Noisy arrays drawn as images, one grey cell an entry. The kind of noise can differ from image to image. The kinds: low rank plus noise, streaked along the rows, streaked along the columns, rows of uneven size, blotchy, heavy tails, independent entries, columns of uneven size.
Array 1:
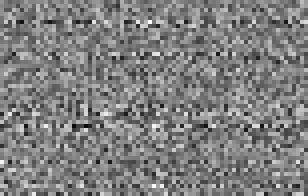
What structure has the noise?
rows of uneven size
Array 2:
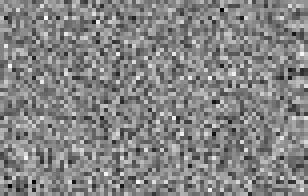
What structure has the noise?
low rank plus noise
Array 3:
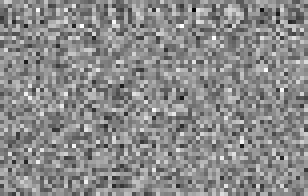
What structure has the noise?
low rank plus noise
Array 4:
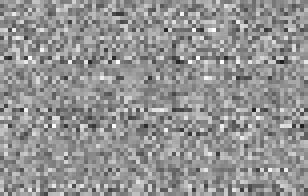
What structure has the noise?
rows of uneven size
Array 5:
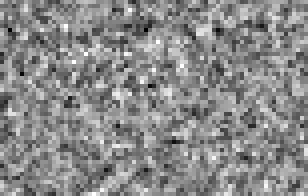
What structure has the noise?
blotchy
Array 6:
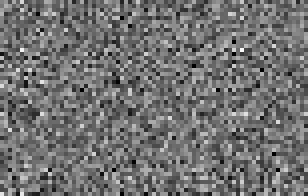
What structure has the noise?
low rank plus noise
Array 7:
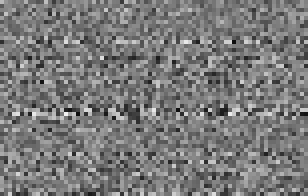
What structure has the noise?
rows of uneven size
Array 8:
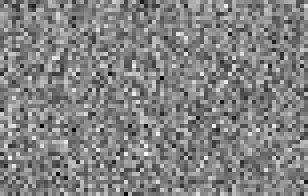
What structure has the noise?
low rank plus noise
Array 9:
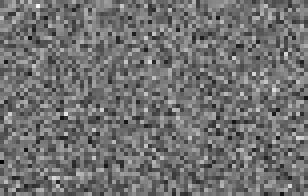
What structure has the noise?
independent entries
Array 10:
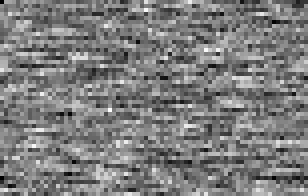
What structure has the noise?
streaked along the rows
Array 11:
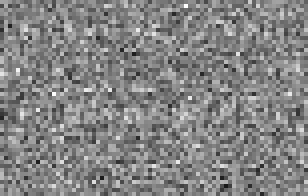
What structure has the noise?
low rank plus noise
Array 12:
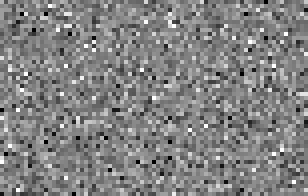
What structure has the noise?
heavy tails
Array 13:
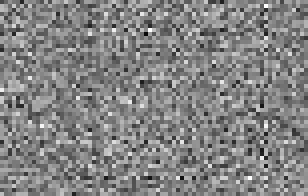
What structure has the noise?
low rank plus noise
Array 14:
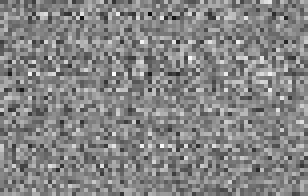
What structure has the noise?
rows of uneven size
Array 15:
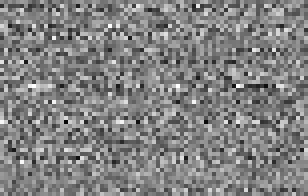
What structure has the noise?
rows of uneven size
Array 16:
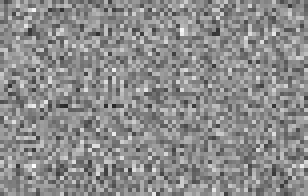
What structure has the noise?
low rank plus noise
